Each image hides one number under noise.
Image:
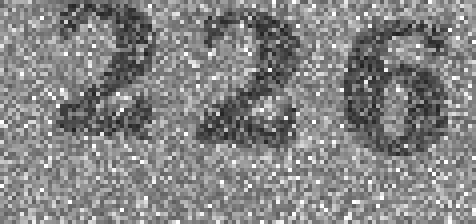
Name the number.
226
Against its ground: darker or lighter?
darker
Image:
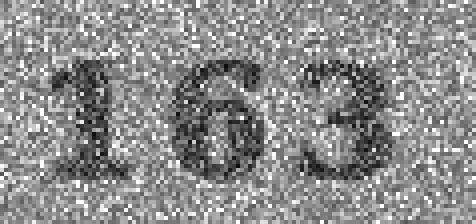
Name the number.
163
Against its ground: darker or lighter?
darker
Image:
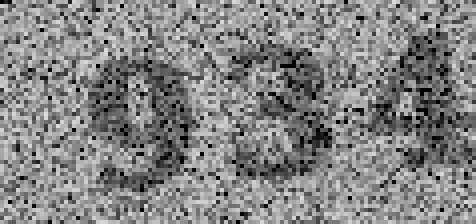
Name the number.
934
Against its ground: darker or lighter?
darker
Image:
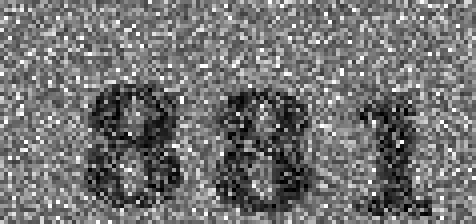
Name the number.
881
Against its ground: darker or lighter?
darker
